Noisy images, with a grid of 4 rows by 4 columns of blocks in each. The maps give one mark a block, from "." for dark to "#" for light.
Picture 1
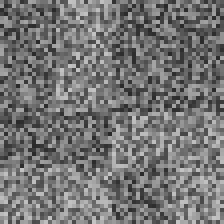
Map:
.#..
.#..
..##
##.#
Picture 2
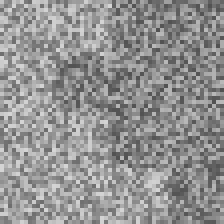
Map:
##..
#...
##..
###.
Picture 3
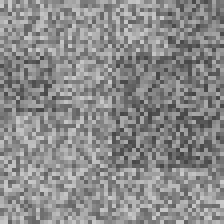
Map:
###.
.#..
##..
####
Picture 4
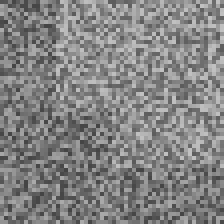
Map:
.###
.###
..##
....
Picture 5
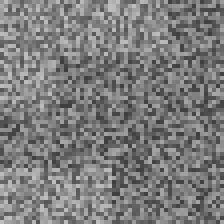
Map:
###.
#...
....
##..
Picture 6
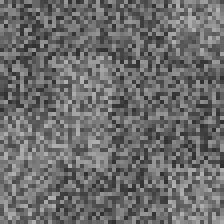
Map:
...#
.#..
##..
#..#
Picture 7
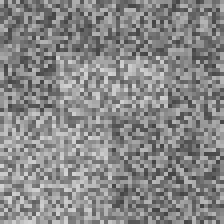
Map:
....
.##.
##..
##..
